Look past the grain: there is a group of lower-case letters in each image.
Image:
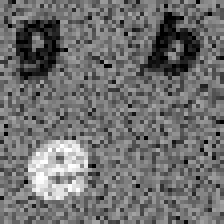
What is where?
top left: dark g; top right: dark b; bottom left: light e
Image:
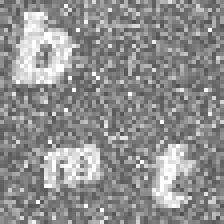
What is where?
top left: light b; bottom left: light m; bottom right: light t
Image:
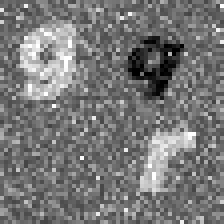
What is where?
top left: light g; top right: dark q; bottom right: light r
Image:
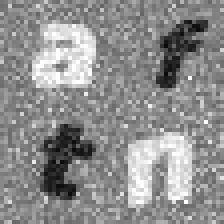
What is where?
top left: light a; top right: dark f; bottom left: dark t; bottom right: light n
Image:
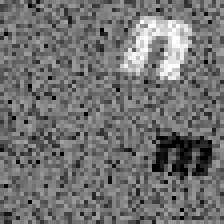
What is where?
top right: light n; bottom right: dark m
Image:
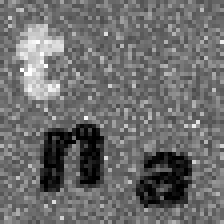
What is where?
top left: light t; bottom left: dark n; bottom right: dark a
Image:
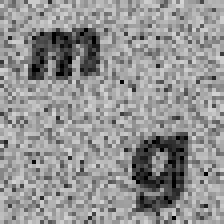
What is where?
top left: dark m; bottom right: dark g
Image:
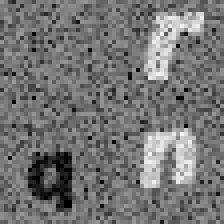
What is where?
top right: light r; bottom left: dark q; bottom right: light n
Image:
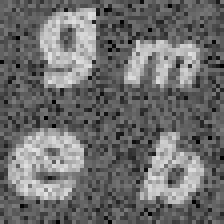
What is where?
top left: light g; top right: light m; bottom left: light e; bottom right: light b
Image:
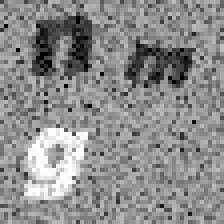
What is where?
top left: dark n; top right: dark m; bottom left: light g
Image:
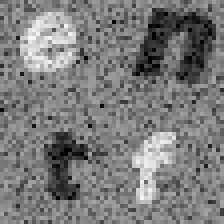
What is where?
top left: light e; top right: dark n; bottom left: dark t; bottom right: light f
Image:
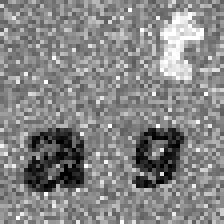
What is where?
top right: light t; bottom left: dark a; bottom right: dark g
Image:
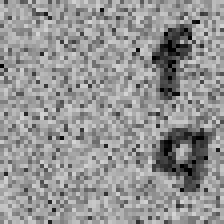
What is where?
top right: dark f; bottom right: dark q
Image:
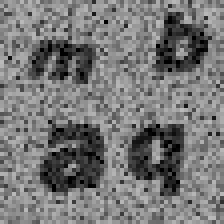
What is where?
top left: dark m; top right: dark b; bottom left: dark a; bottom right: dark q
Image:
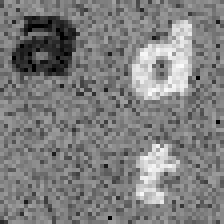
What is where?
top left: dark a; top right: light d; bottom right: light t
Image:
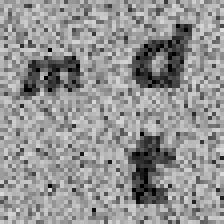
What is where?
top left: dark m; top right: dark d; bottom right: dark t
